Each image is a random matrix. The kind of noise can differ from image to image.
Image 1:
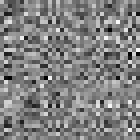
low rank plus noise
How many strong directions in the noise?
one
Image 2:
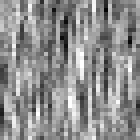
streaked along the columns
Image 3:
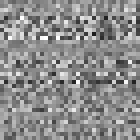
rows of uneven size
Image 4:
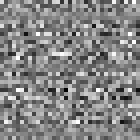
rows of uneven size
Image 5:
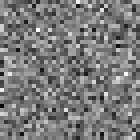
low rank plus noise
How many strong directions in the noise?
five to eight
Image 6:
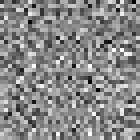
low rank plus noise
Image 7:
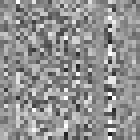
columns of uneven size
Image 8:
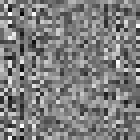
columns of uneven size
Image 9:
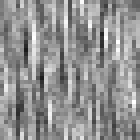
streaked along the columns
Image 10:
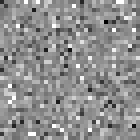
heavy tails
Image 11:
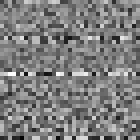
rows of uneven size
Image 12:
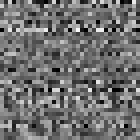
rows of uneven size
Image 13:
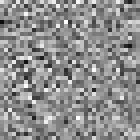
low rank plus noise
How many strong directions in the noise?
three or four
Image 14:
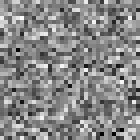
low rank plus noise
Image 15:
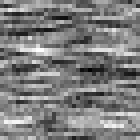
streaked along the rows
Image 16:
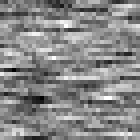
streaked along the rows
